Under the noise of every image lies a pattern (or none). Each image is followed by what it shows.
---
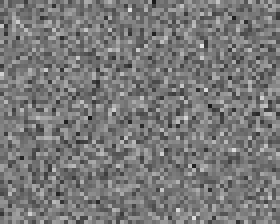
only noise
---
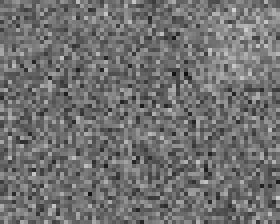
one block
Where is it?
top right
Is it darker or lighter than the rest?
lighter
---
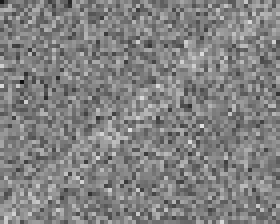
a diagonal band
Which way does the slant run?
bottom left to top right
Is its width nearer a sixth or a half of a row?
a sixth
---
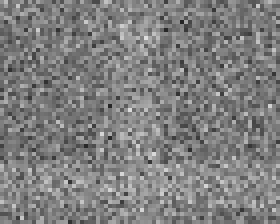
bands of rows crossing bands of columns
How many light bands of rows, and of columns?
1 and 1
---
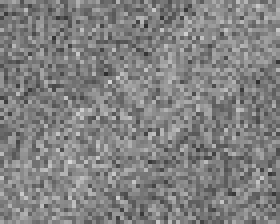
a diagonal band
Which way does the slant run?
bottom left to top right
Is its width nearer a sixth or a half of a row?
a half
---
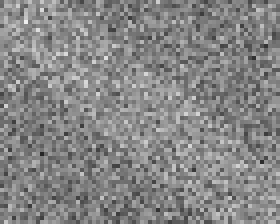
a diagonal band
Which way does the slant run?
top left to bottom right
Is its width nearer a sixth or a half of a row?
a half
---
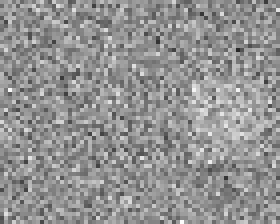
one block
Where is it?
middle right
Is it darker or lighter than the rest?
lighter
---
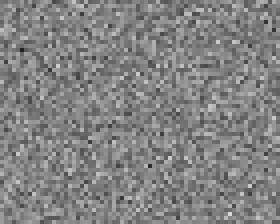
only noise
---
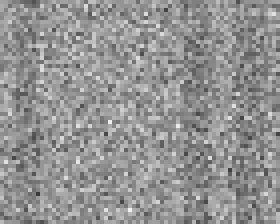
bands of columns
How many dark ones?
3
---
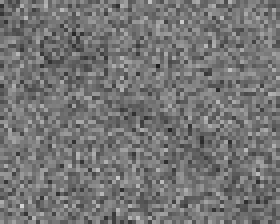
blocks along the diagonal
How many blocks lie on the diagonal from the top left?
5
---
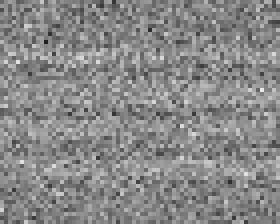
bands of rows
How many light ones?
4
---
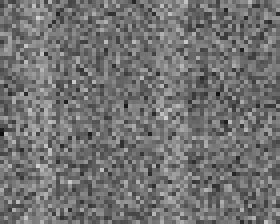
bands of columns
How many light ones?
2
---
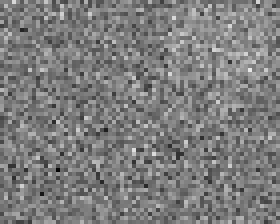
one block
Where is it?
top right
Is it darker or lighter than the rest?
lighter
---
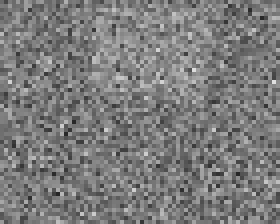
one block
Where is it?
top middle
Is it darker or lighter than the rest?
lighter
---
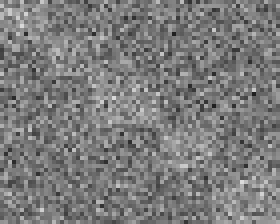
blocks along the diagonal
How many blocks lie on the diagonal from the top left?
5
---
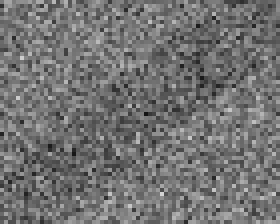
a diagonal band
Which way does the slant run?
bottom left to top right
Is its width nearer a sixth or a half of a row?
a half
